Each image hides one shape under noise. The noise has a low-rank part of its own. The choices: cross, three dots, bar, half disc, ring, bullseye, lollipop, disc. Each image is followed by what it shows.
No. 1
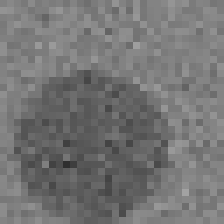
disc
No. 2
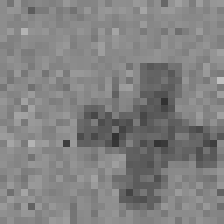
cross
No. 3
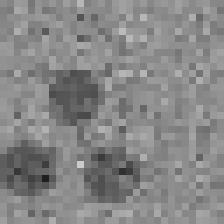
three dots
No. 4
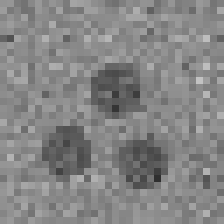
three dots
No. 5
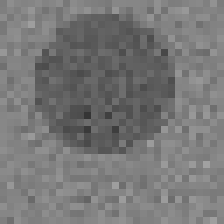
disc
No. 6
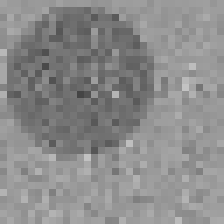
disc
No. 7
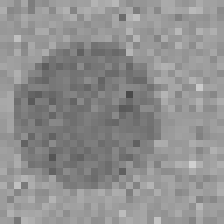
disc
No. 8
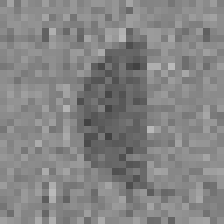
half disc
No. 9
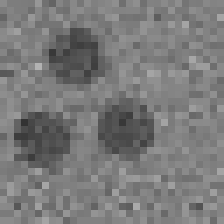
three dots
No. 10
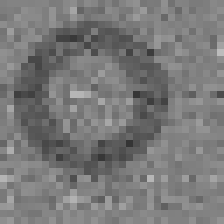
ring
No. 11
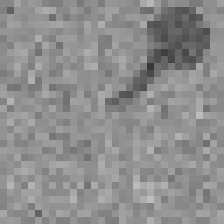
lollipop
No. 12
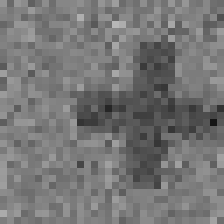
cross
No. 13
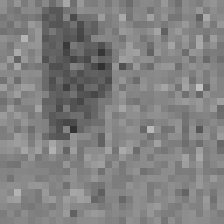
half disc
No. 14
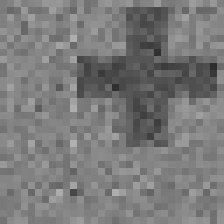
cross
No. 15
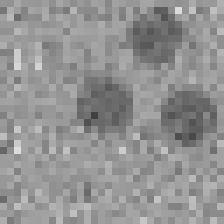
three dots
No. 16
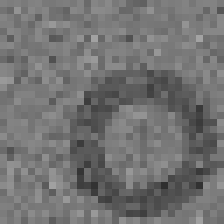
ring
